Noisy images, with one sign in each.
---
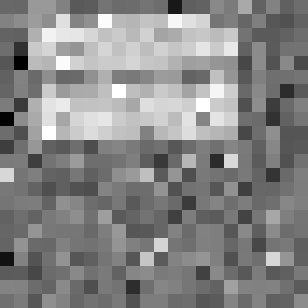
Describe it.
light equals sign
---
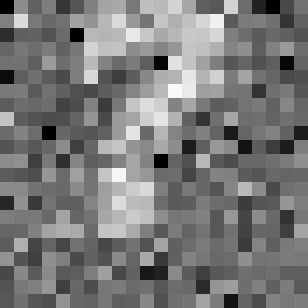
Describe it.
light question mark
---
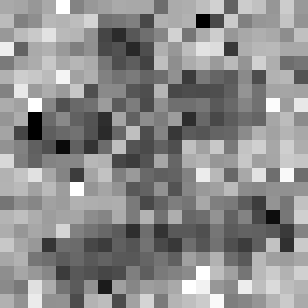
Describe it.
dark plus-minus sign
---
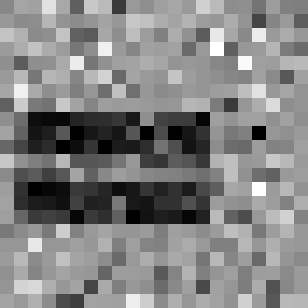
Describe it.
dark equals sign
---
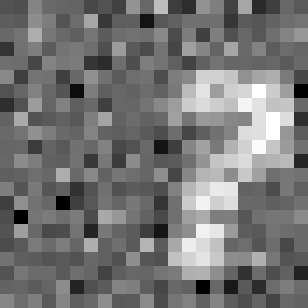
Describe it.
light question mark
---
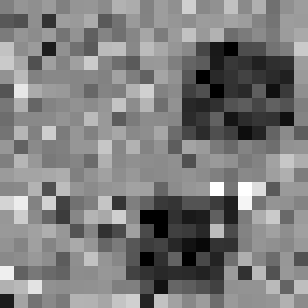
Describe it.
dark colon
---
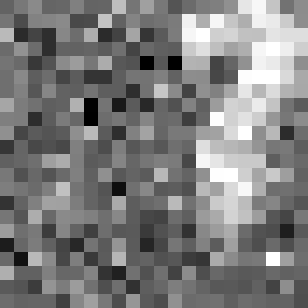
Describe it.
light question mark
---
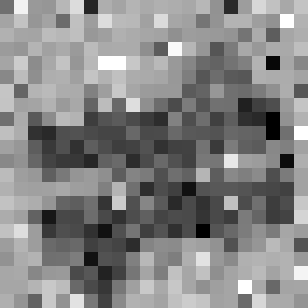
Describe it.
dark not-equal sign
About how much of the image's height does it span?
nearly all
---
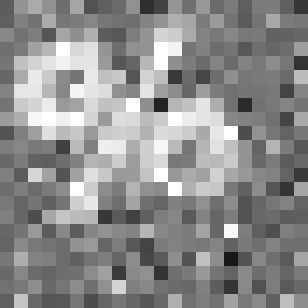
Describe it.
light percent sign
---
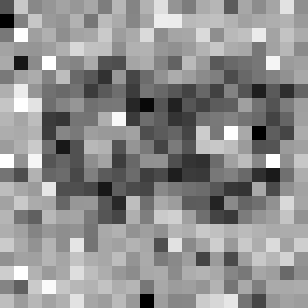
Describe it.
dark infinity sign
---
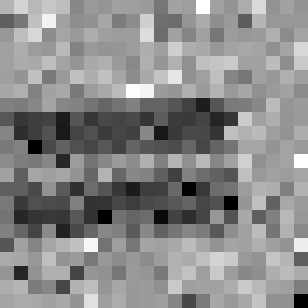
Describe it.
dark equals sign
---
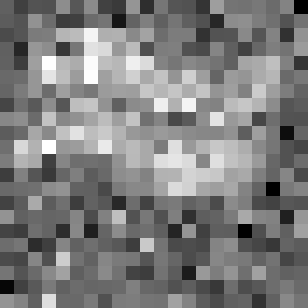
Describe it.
light approximately sign
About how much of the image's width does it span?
nearly all
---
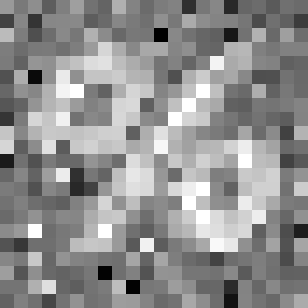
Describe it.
light percent sign
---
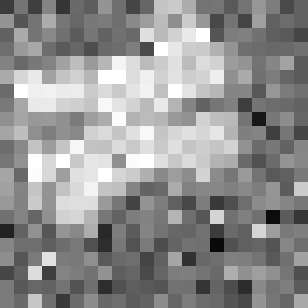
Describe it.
light not-equal sign
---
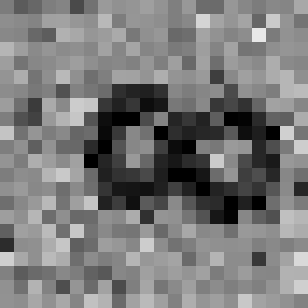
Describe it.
dark infinity sign
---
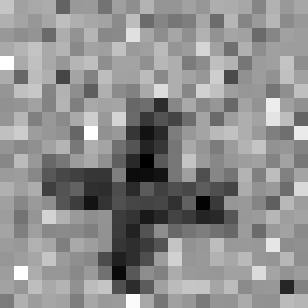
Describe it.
dark plus sign
